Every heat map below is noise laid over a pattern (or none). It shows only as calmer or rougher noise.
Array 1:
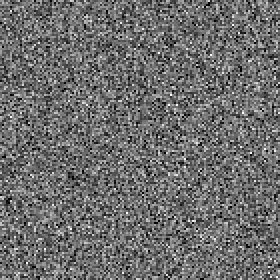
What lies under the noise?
only noise
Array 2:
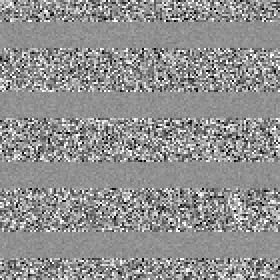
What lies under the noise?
horizontal stripes
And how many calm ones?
4
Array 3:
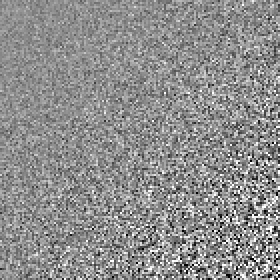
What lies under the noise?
a smooth slope
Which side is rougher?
bottom right
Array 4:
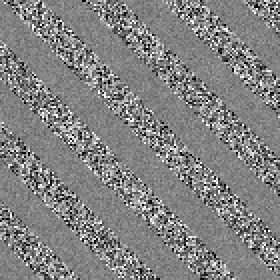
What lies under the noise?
diagonal stripes
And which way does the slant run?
top left to bottom right
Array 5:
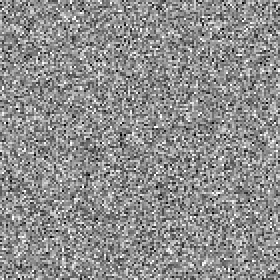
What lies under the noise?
only noise
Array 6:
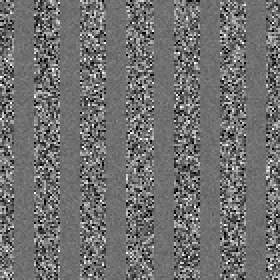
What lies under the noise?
vertical stripes
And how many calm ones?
6
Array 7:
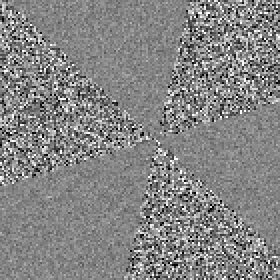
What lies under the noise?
spokes from one point
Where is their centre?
centre
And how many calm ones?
3
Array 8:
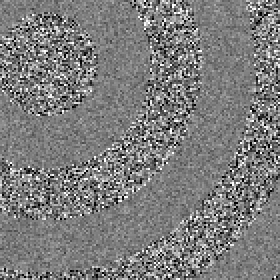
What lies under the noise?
rings round one point
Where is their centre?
top left
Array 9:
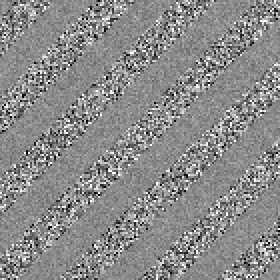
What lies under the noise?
diagonal stripes
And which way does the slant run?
bottom left to top right
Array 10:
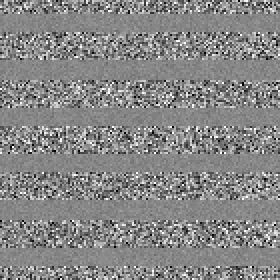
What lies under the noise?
horizontal stripes
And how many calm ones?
6
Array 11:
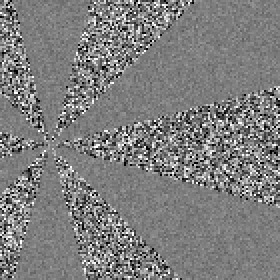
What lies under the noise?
spokes from one point
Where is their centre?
middle left
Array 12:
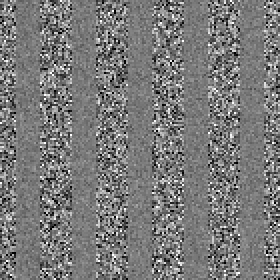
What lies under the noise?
vertical stripes
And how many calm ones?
5
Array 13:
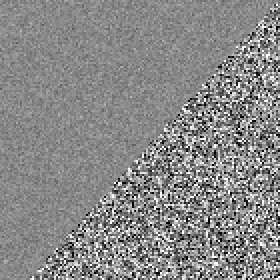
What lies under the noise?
a sharp edge
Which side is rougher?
bottom right
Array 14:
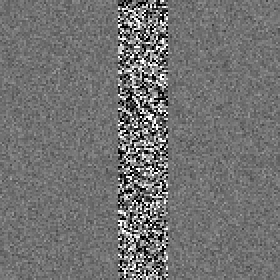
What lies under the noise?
one vertical stripe
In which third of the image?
middle
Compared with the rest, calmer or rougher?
rougher
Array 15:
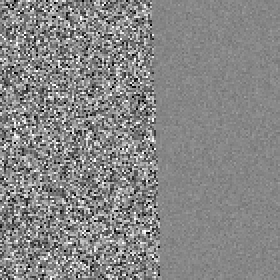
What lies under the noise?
a sharp edge
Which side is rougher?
left
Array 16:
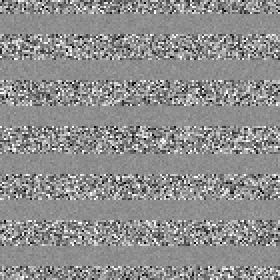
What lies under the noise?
horizontal stripes
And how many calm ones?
6
